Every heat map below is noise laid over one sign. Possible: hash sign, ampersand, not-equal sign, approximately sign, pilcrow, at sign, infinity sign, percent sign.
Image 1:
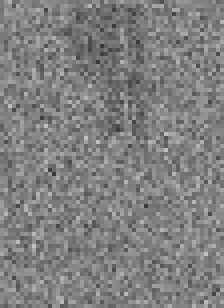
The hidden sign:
pilcrow
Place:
top middle
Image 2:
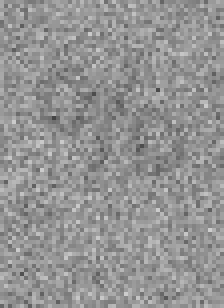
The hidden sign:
percent sign
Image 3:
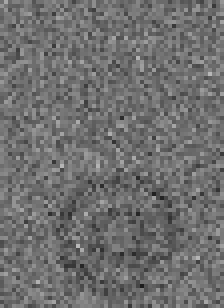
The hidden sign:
at sign
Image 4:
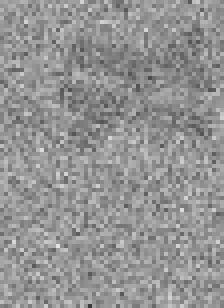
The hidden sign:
not-equal sign
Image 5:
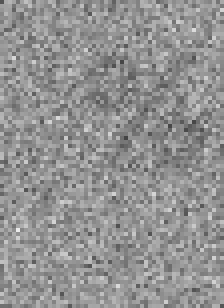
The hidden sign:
percent sign
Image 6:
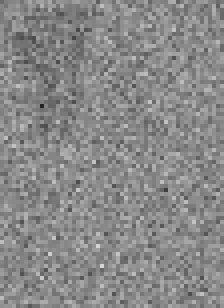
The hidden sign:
pilcrow
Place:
top left
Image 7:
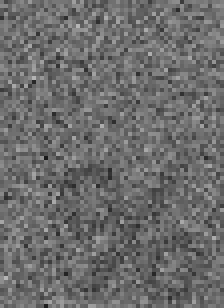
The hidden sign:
percent sign
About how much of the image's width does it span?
two thirds
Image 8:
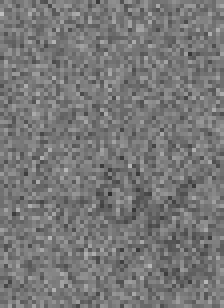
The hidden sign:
percent sign
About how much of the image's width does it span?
half
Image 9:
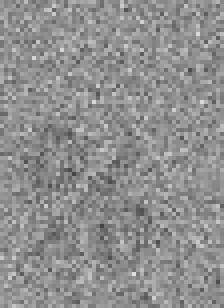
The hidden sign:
percent sign
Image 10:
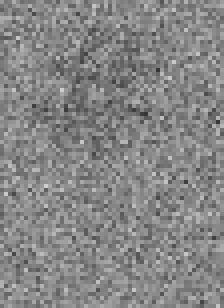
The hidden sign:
hash sign
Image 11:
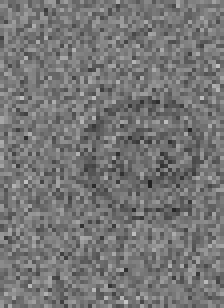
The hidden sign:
at sign
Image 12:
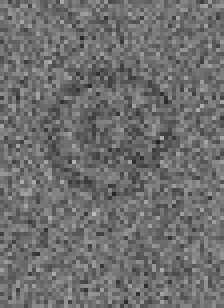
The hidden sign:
at sign
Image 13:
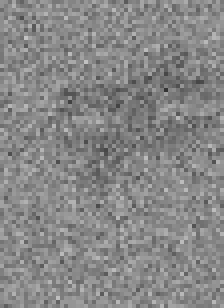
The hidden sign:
not-equal sign
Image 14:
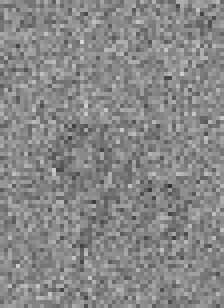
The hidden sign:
percent sign
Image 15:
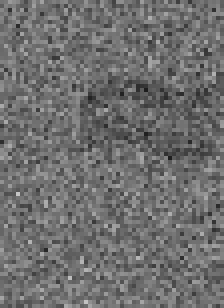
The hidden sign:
approximately sign
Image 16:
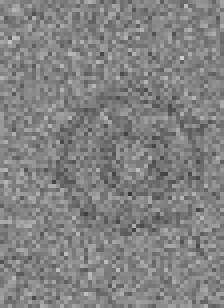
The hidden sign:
at sign
